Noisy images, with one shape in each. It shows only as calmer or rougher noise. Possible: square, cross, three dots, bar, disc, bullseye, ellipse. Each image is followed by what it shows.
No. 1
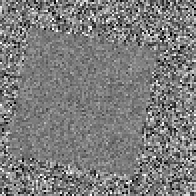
square
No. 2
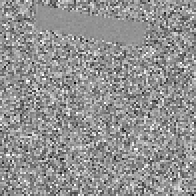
bar
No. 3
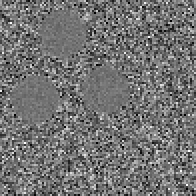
three dots
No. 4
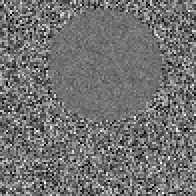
disc
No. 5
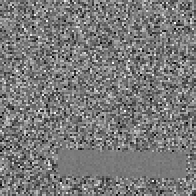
bar
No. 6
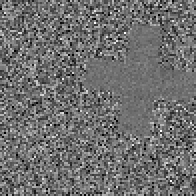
cross
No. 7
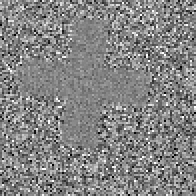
cross
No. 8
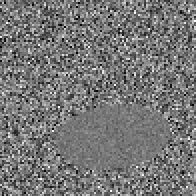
ellipse
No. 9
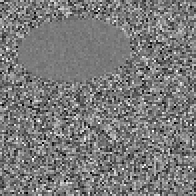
ellipse
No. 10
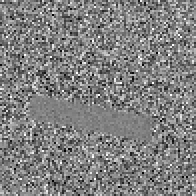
bar
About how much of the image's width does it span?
two thirds
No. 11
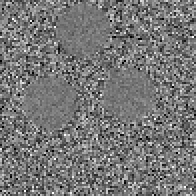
three dots
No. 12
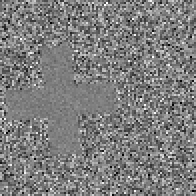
cross
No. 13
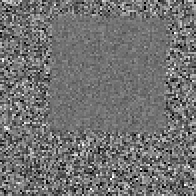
square
